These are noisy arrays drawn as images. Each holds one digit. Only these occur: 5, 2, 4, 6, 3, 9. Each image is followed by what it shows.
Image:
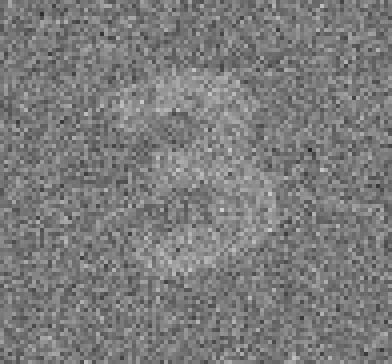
3
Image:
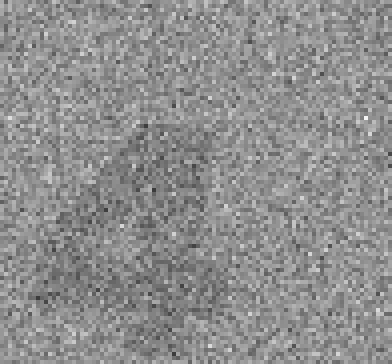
4
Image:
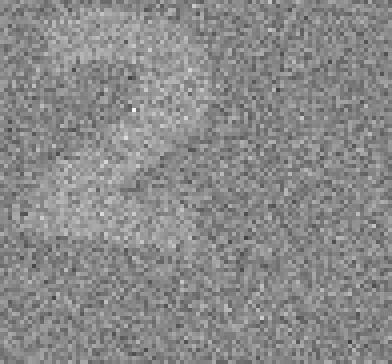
2
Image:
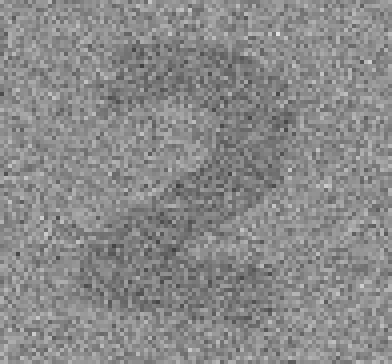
2
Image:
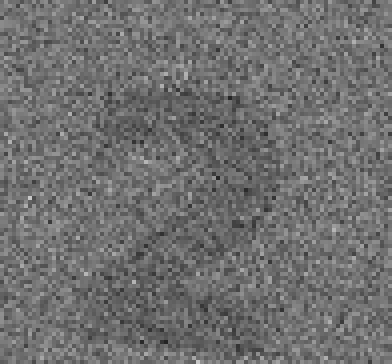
2
